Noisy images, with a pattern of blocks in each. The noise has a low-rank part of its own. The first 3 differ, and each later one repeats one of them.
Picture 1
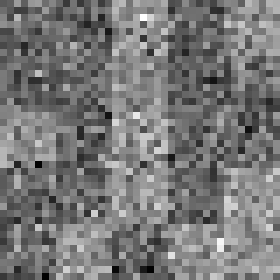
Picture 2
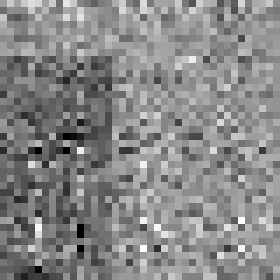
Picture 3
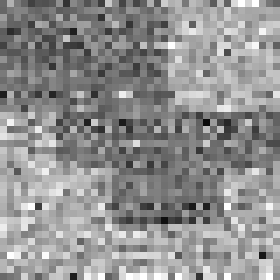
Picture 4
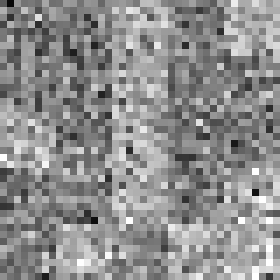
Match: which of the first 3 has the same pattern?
1
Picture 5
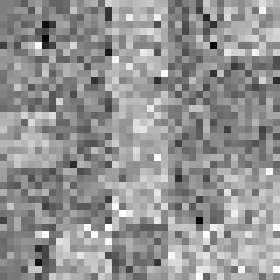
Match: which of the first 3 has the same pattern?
1
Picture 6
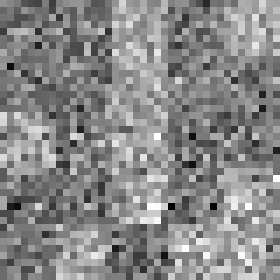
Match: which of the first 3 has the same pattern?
1
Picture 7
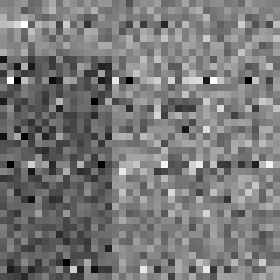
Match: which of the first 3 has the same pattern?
2
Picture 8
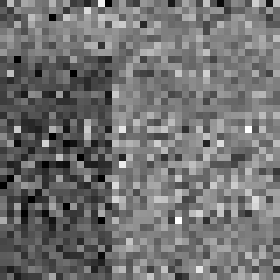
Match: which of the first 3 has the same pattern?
2
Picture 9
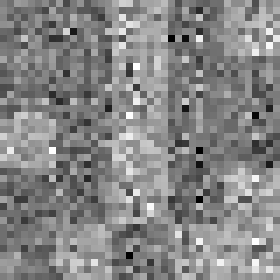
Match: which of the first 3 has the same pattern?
1
